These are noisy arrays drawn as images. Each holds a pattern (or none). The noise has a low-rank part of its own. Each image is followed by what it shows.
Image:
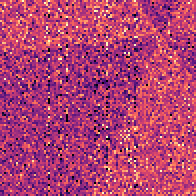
spokes from one point
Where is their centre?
top right
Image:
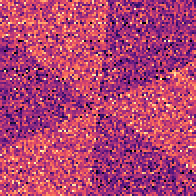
spokes from one point
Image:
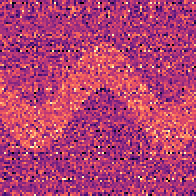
a wavy band
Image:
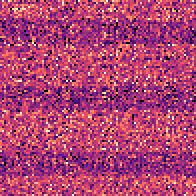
horizontal stripes
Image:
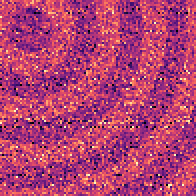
rings round one point
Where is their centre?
top left
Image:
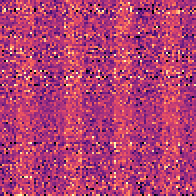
vertical stripes
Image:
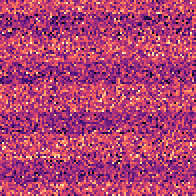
horizontal stripes
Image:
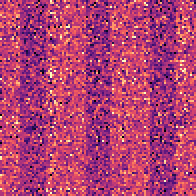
vertical stripes
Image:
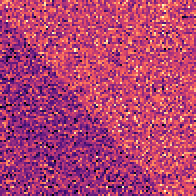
a sharp edge
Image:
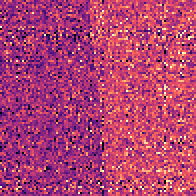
a sharp edge
